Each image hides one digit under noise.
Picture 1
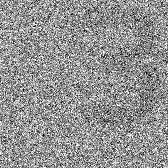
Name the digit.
3
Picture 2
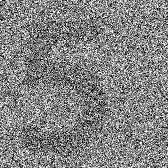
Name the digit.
5
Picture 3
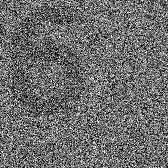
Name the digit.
6
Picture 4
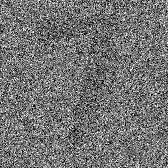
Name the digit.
7
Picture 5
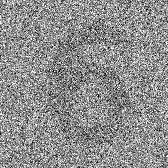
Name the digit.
6
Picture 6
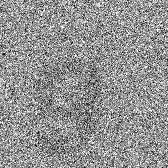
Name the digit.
9
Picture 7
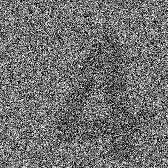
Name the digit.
4
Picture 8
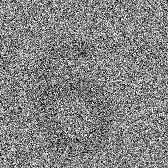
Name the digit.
6
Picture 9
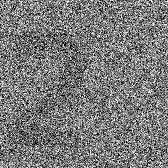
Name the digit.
2
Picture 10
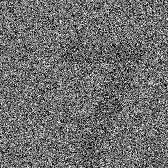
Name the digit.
7
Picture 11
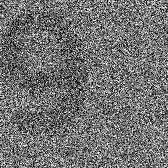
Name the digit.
9
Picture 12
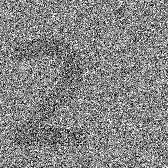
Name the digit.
2
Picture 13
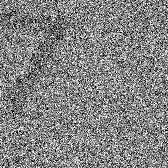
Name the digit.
7
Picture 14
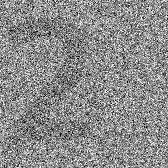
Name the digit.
2
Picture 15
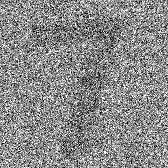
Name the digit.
7
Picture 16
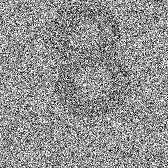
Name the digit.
8
